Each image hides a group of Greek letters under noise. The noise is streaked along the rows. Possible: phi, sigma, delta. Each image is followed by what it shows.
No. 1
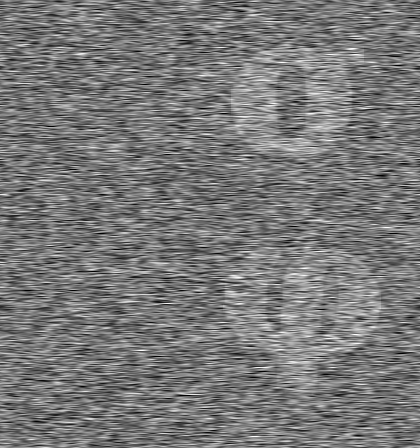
top right: sigma; bottom right: phi
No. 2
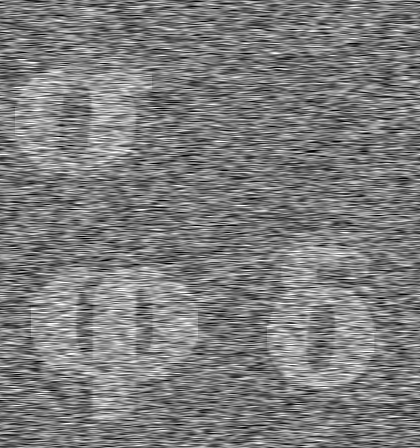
top left: sigma; bottom left: phi; bottom right: delta
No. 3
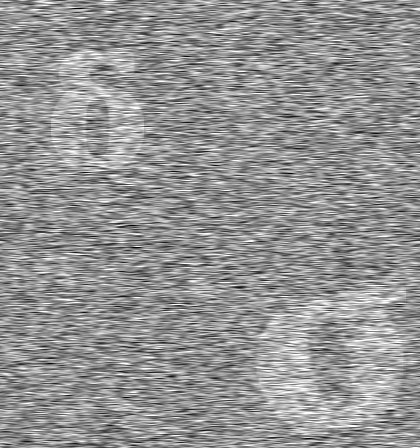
top left: delta; bottom right: sigma
